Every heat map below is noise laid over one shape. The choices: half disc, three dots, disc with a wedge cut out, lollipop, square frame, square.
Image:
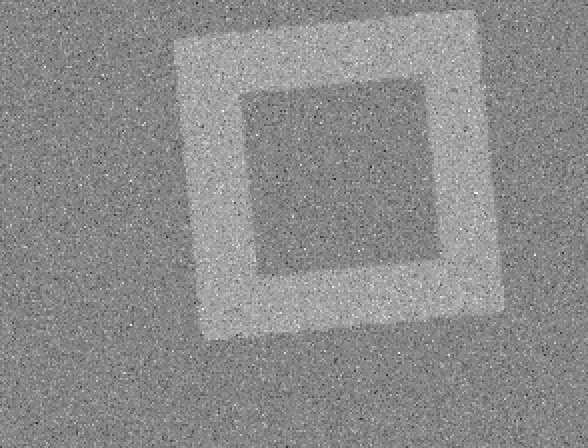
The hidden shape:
square frame
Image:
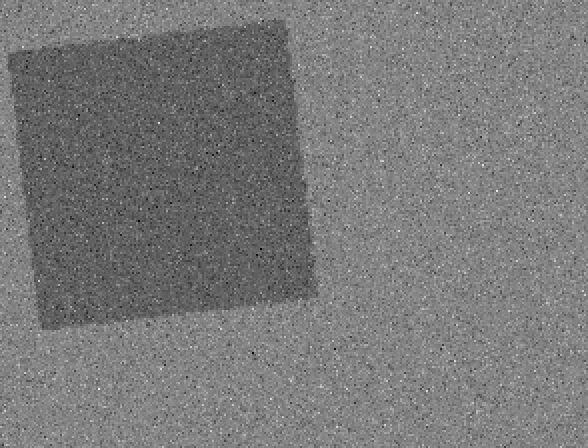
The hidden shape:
square
